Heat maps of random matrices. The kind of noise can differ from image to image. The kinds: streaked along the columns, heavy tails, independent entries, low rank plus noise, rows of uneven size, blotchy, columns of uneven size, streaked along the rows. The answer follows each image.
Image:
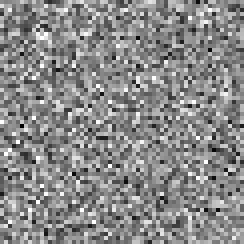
independent entries
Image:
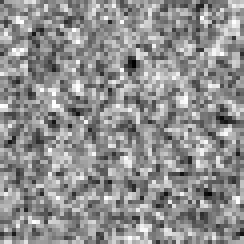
blotchy
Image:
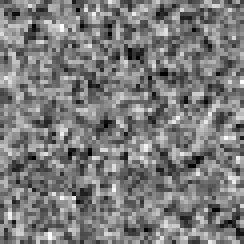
blotchy
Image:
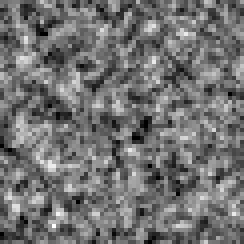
blotchy
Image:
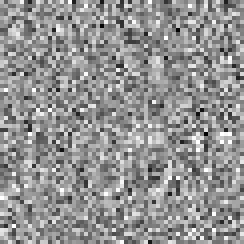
low rank plus noise
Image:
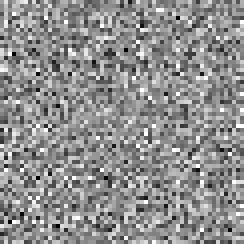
low rank plus noise
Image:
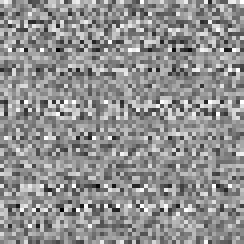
rows of uneven size
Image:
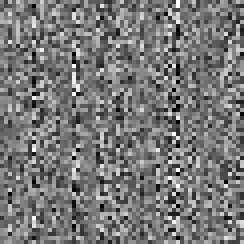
columns of uneven size
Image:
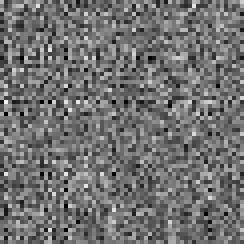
low rank plus noise
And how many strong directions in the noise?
two
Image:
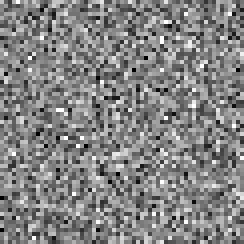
independent entries
